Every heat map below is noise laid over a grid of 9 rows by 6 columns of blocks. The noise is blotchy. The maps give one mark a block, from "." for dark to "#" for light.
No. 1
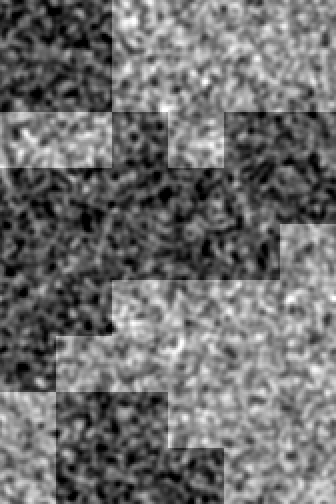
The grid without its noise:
. . # # # #
. . # # # #
# # . # . .
. . . . . .
. . . . . #
. . # # # #
. # # # # #
# . . # # #
# . . . # #
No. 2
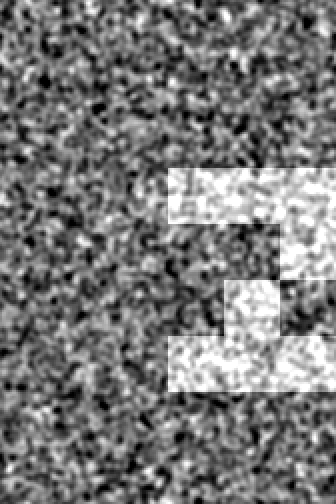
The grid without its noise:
. . . . . .
. . . . . .
. . . . . .
. . . # # #
. . . . . #
. . . . # .
. . . # # #
. . . . . .
. . . . . .
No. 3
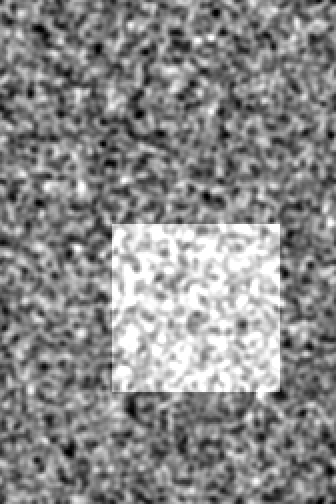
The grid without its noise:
. . . . . .
. . . . . .
. . . . . .
. . . . . .
. . # # # .
. . # # # .
. . # # # .
. . . . . .
. . . . . .
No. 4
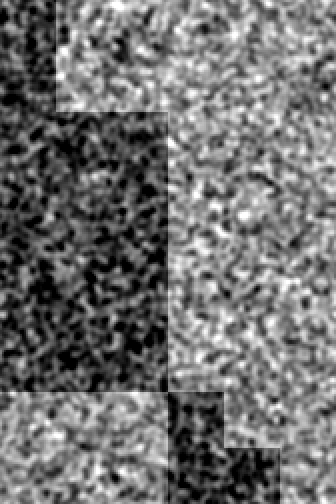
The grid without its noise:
. # # # # #
. # # # # #
. . . # # #
. . . # # #
. . . # # #
. . . # # #
. . . # # #
# # # . # #
# # # . . #
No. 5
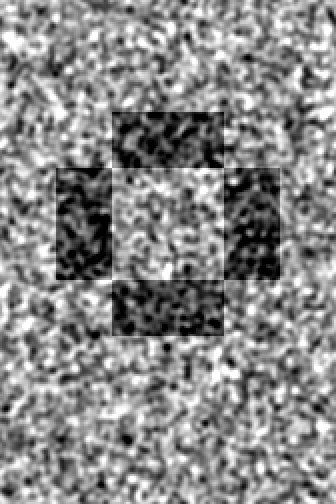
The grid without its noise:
# # # # # #
# # # # # #
# # . . # #
# . # # . #
# . # # . #
# # . . # #
# # # # # #
# # # # # #
# # # # # #
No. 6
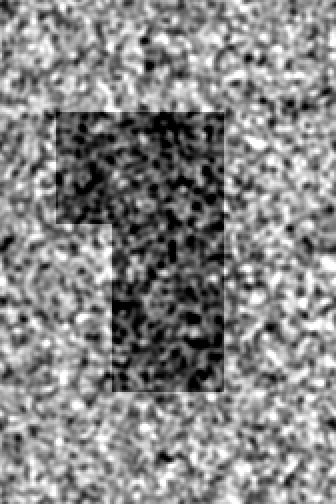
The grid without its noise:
# # # # # #
# # # # # #
# . . . # #
# . . . # #
# # . . # #
# # . . # #
# # . . # #
# # # # # #
# # # # # #
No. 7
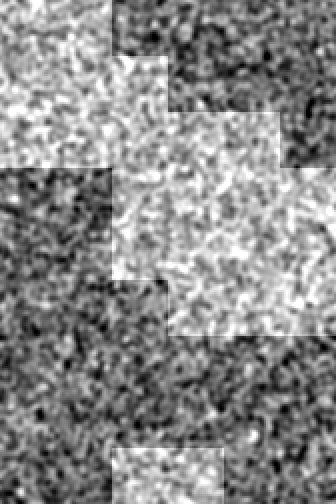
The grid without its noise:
# # . . . .
# # # . . .
# # # # # .
. . # # # #
. . # # # #
. . . # # #
. . . . . .
. . . . . .
. . # # . .
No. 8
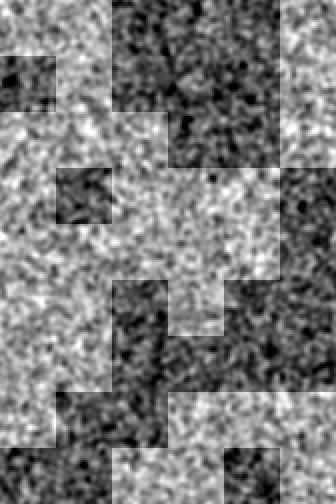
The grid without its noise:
# # . . . #
. # . . . #
# # # . . #
# . # # # .
# # # # # .
# # . # . .
# # . . . .
# . . # # #
. . # # . #
